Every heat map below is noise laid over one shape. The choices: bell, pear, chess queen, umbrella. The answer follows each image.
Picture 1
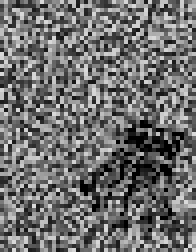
chess queen
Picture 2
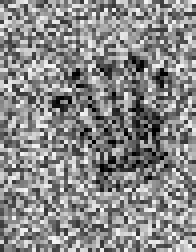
chess queen
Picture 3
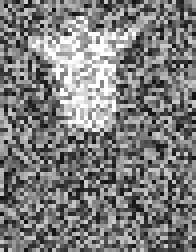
bell
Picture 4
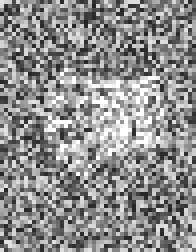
chess queen
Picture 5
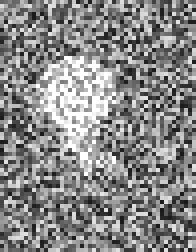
pear
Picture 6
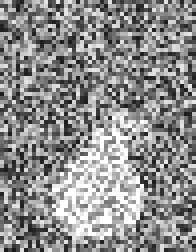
pear
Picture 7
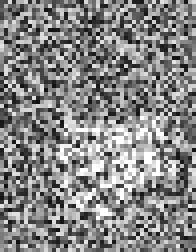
chess queen
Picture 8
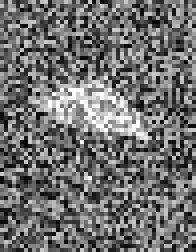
umbrella
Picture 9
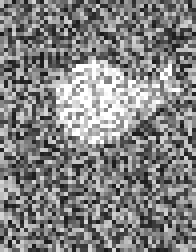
pear
